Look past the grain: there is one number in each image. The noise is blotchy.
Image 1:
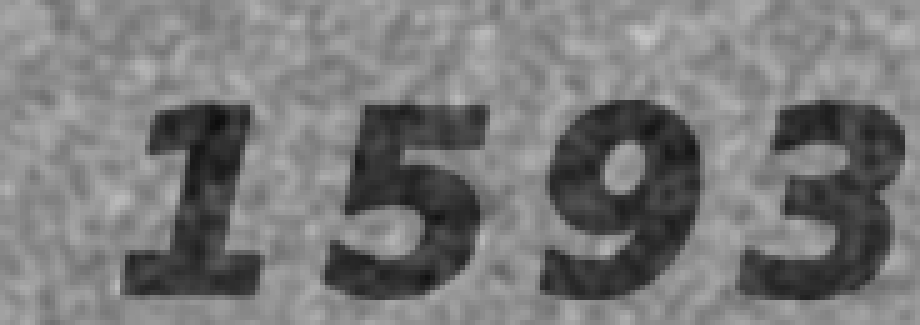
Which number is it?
1593
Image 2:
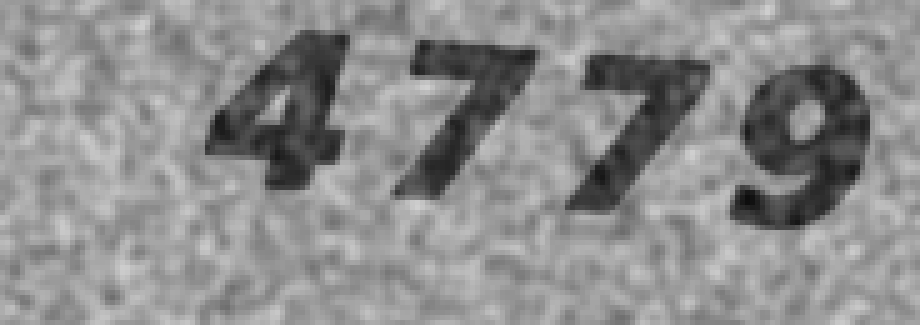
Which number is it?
4779
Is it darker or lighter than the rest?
darker
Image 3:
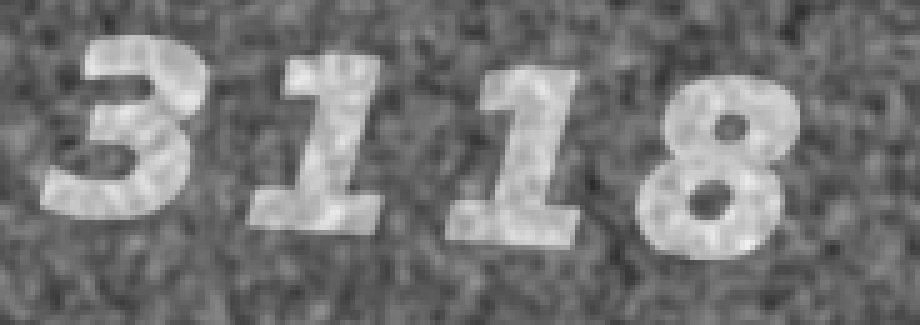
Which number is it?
3118
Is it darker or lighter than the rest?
lighter
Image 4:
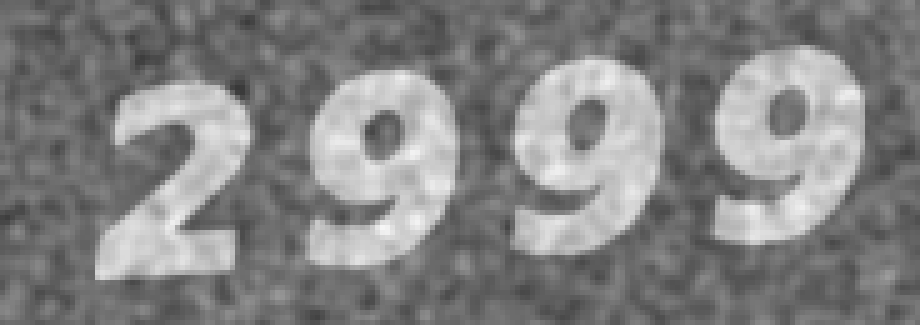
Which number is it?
2999
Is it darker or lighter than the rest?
lighter
